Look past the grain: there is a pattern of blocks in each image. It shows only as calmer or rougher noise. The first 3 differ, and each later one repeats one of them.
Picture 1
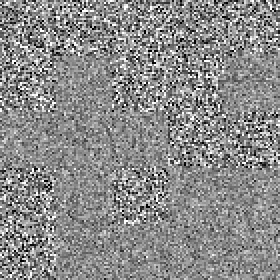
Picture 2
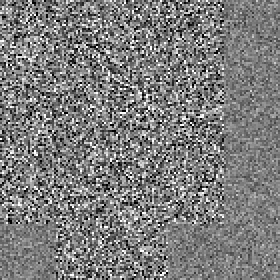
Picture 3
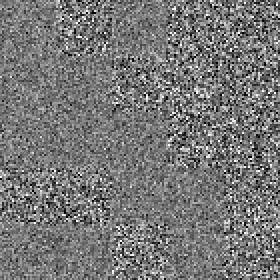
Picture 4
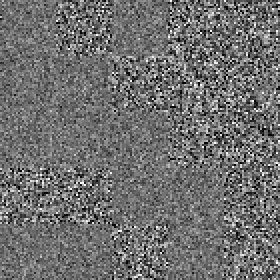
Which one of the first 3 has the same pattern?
3
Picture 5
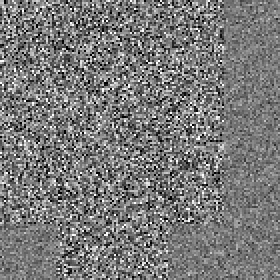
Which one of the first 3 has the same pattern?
2
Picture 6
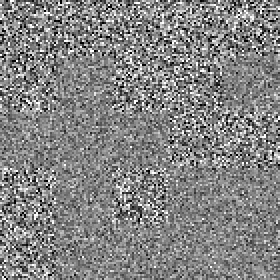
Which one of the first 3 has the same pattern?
1
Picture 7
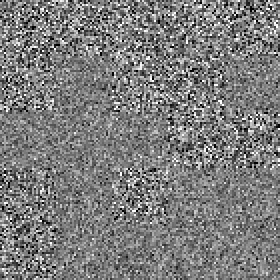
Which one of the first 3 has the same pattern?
1
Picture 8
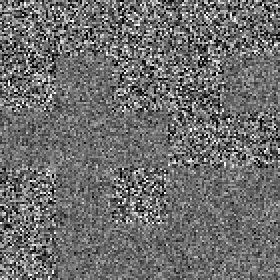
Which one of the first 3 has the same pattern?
1
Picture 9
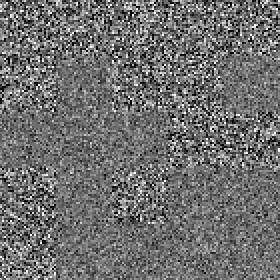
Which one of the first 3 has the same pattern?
1
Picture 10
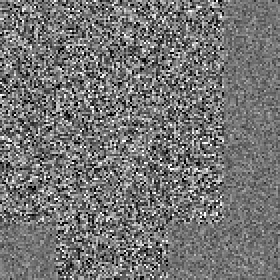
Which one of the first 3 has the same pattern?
2
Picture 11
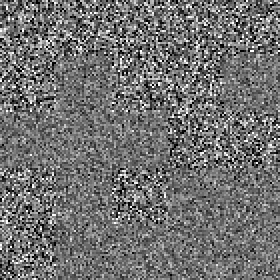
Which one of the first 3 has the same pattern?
1
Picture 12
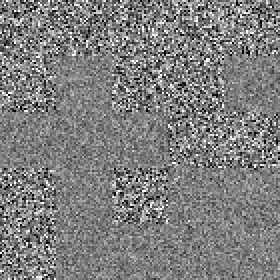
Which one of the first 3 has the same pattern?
1
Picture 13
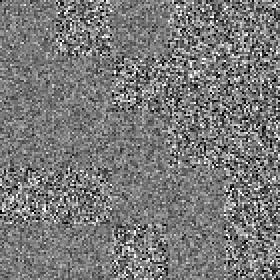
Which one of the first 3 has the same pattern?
3
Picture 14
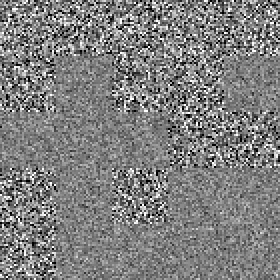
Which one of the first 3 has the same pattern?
1
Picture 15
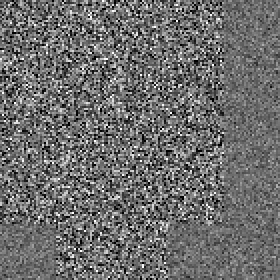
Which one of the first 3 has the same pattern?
2
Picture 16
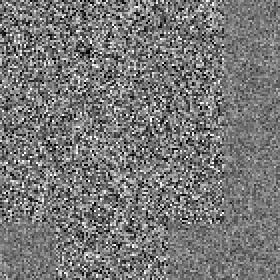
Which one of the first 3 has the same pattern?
2
